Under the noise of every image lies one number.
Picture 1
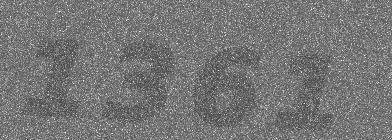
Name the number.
1361
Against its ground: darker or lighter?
darker
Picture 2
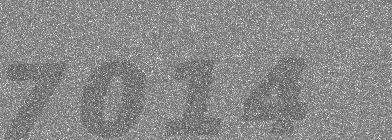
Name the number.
7014
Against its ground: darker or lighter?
darker
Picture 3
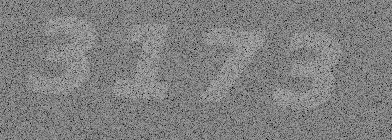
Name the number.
3173
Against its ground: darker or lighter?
lighter
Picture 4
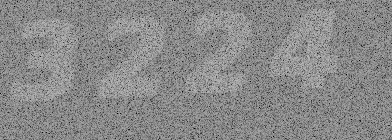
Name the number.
3224
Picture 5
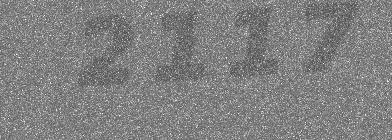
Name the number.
2117
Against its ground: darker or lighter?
darker
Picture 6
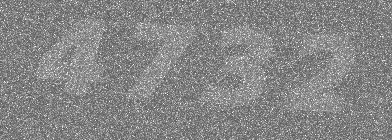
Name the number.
4732
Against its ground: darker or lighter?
lighter
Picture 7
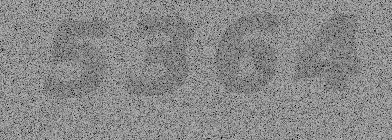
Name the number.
5364
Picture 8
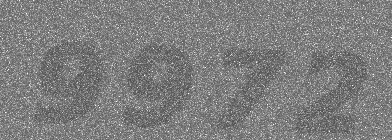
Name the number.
9972
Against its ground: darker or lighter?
darker
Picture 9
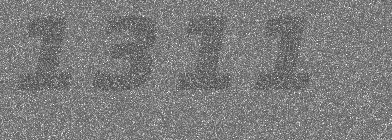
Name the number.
1311
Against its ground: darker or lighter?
darker
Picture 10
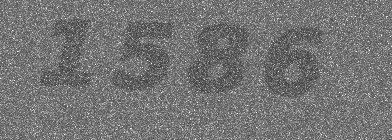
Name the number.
1586
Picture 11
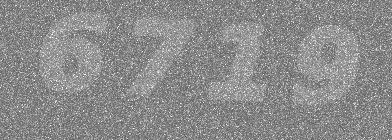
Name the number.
6719
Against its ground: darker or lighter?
lighter
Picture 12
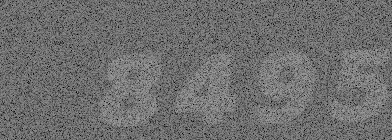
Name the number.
8495
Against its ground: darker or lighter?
lighter
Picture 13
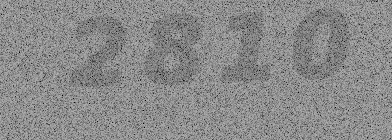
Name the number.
2810
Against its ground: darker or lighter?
darker
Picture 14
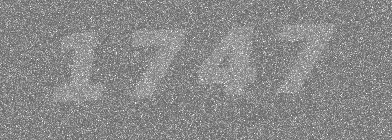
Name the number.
1747
